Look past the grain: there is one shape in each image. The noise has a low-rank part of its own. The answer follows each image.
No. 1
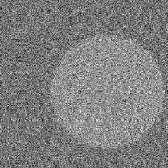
disc
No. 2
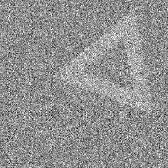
triangle frame
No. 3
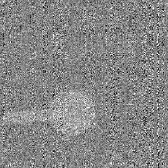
lollipop
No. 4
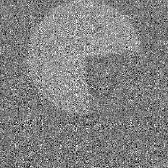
disc with a wedge cut out
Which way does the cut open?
down and right
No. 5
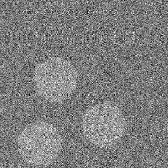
three dots
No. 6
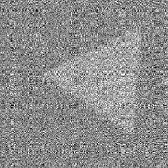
triangle
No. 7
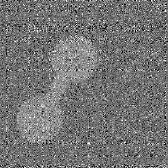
dumbbell
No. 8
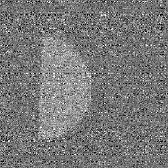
half disc
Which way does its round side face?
right
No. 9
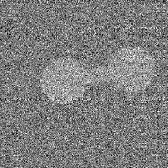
dumbbell
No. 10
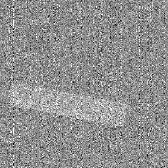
bar
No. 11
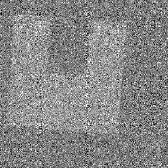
square with a notch
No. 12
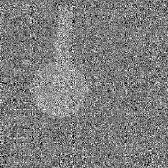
lollipop
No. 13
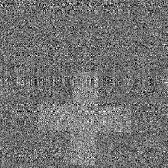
cross
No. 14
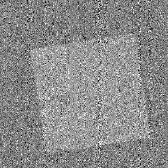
square
